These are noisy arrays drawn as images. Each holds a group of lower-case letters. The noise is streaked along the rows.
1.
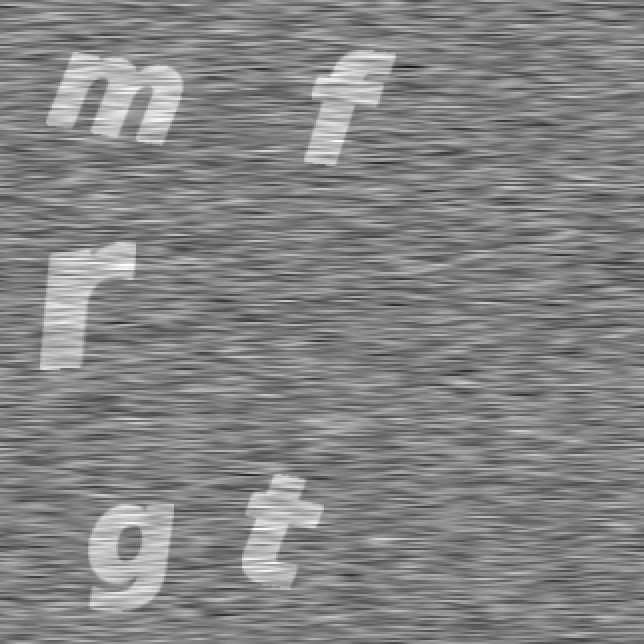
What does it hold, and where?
top left: m; top middle: f; middle left: r; bottom left: g; bottom middle: t
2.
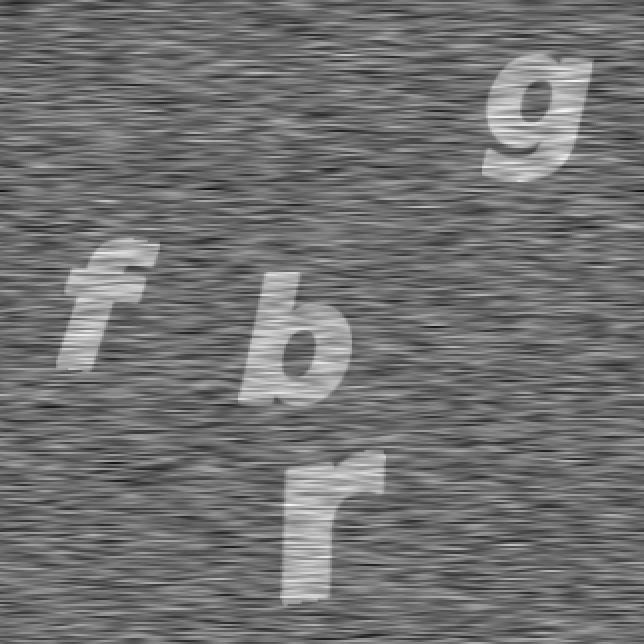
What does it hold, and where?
top right: g; middle left: f; centre: b; bottom middle: r
